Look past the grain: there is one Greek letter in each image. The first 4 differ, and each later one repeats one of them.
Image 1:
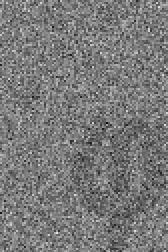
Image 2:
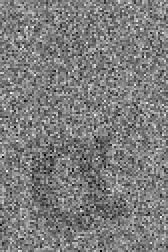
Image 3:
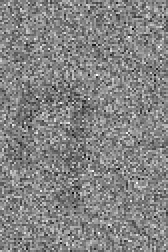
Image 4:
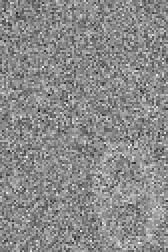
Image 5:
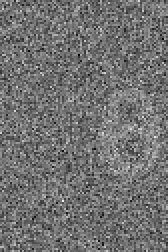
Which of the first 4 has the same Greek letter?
4
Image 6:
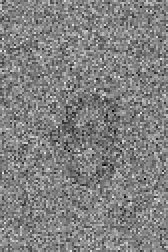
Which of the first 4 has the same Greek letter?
4
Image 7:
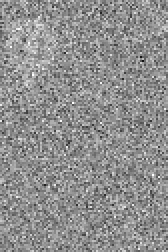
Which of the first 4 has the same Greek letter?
1
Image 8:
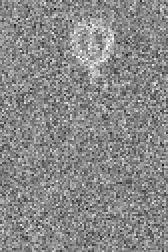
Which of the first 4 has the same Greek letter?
1
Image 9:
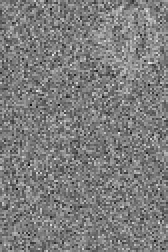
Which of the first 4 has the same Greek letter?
1
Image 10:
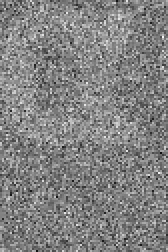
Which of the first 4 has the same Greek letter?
2
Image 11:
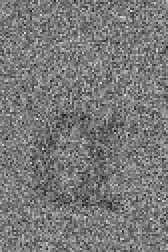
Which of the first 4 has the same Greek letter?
2
